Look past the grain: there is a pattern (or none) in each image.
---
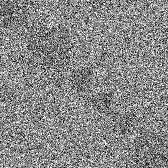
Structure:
blocks along the diagonal
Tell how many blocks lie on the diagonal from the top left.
6
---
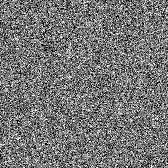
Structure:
only noise
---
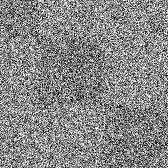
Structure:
blocks along the diagonal
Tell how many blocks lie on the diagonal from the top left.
3
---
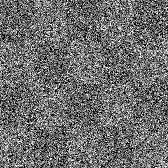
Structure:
a checkerboard
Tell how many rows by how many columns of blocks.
4 by 5
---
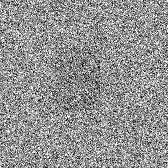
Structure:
one block
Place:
centre
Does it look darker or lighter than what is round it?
darker
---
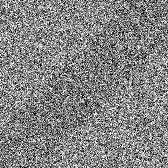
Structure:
a diagonal band
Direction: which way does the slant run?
bottom left to top right
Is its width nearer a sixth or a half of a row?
a half
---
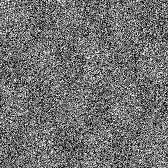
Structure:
a checkerboard
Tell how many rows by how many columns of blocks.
4 by 6
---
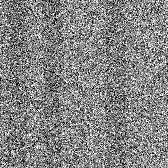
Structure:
bands of columns
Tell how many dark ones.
3
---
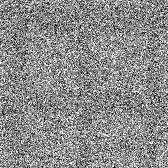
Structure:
bands of rows crossing bands of columns
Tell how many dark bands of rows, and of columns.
2 and 3
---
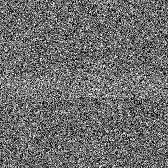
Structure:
one band of rows
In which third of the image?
middle
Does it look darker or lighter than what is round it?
lighter
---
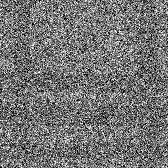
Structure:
bands of rows crossing bands of columns
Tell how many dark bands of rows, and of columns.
3 and 2
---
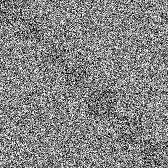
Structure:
blocks along the diagonal
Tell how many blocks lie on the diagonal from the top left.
7
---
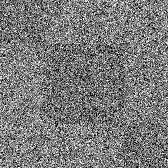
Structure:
blocks along the diagonal
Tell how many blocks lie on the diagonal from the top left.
3
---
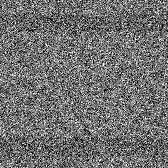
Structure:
bands of rows
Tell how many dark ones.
2
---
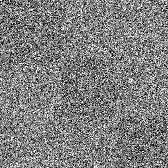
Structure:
blocks along the diagonal
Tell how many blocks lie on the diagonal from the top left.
3
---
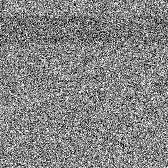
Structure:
one band of rows
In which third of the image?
top
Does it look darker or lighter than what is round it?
darker
